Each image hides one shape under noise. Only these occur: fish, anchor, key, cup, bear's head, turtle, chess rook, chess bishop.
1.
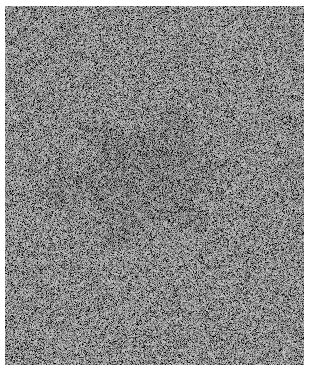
dark turtle
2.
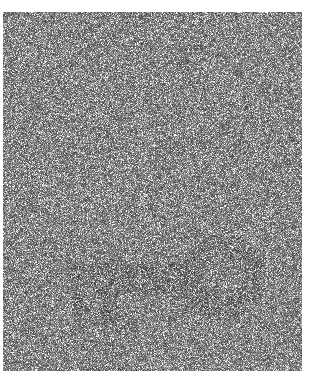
dark key
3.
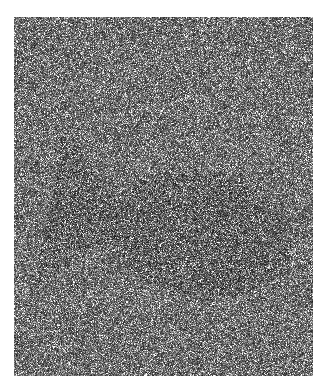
dark fish
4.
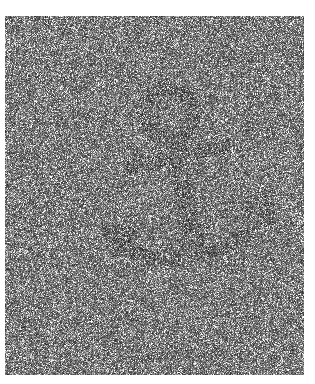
dark anchor
